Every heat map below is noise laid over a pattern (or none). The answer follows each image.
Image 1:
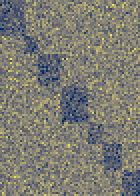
blocks along the diagonal
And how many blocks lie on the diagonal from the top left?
7
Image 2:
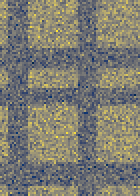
bands of rows crossing bands of columns
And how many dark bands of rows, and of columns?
3 and 2
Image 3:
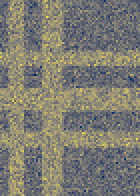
bands of rows crossing bands of columns
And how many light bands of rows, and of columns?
3 and 2
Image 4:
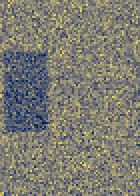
one block
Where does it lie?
middle left
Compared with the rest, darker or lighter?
darker
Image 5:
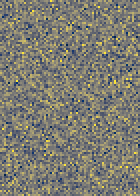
only noise
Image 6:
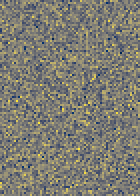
only noise
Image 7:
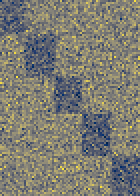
blocks along the diagonal
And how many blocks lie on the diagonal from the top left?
5
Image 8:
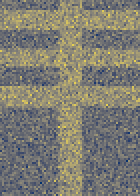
bands of rows crossing bands of columns
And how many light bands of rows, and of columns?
3 and 1
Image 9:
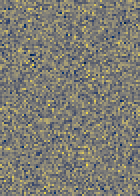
only noise
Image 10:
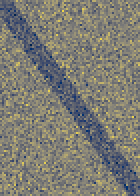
a diagonal band
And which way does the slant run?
top left to bottom right
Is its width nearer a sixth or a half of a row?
a sixth
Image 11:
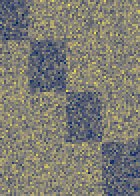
blocks along the diagonal
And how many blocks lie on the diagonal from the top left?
4
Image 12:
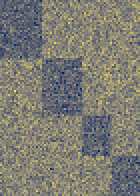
blocks along the diagonal
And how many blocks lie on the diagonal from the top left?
4
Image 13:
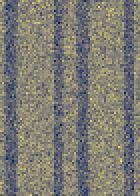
bands of columns
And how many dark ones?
4
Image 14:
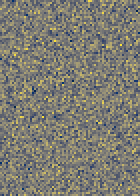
only noise
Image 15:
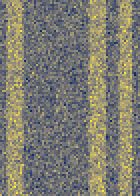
bands of columns
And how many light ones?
3
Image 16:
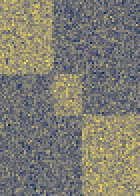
blocks along the diagonal
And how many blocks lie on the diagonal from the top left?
3
